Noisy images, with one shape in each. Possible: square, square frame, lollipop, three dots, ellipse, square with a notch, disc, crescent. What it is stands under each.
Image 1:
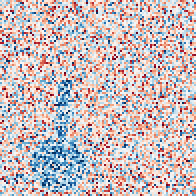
lollipop
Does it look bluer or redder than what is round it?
bluer
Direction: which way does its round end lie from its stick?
down
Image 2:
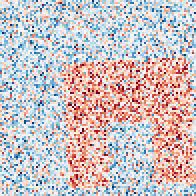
square with a notch
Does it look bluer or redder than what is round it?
redder
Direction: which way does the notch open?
down
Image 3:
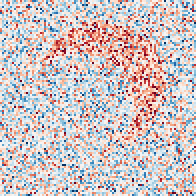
crescent
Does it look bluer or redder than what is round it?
redder
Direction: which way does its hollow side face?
down and left
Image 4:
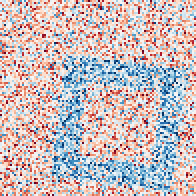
square frame
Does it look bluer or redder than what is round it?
bluer
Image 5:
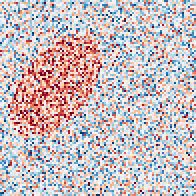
ellipse
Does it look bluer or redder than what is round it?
redder
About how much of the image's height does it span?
half
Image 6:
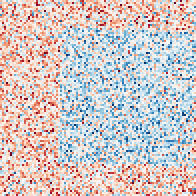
square
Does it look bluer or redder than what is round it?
bluer
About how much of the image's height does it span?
two thirds
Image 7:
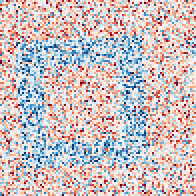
square frame
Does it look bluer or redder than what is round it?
bluer
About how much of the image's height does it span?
two thirds
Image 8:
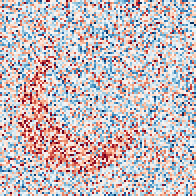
crescent
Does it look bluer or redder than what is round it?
redder
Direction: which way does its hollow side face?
up and right
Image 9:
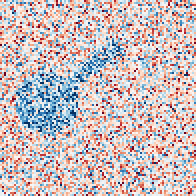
lollipop
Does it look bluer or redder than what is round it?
bluer
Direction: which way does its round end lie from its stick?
down and left
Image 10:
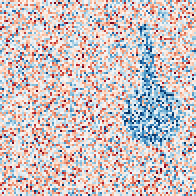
lollipop
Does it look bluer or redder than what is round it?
bluer
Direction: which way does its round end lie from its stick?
down
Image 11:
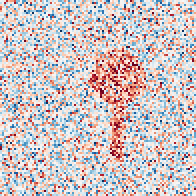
lollipop
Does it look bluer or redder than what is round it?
redder
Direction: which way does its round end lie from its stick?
up
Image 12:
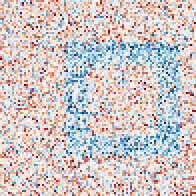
square frame
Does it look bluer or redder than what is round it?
bluer
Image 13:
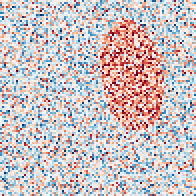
ellipse
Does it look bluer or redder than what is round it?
redder
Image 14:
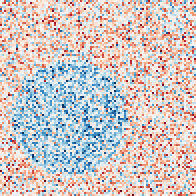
disc
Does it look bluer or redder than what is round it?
bluer
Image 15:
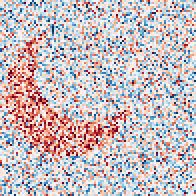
crescent
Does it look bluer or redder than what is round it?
redder
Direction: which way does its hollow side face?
up and right
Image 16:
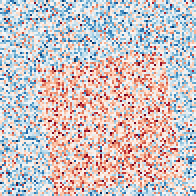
square
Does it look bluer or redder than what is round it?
redder
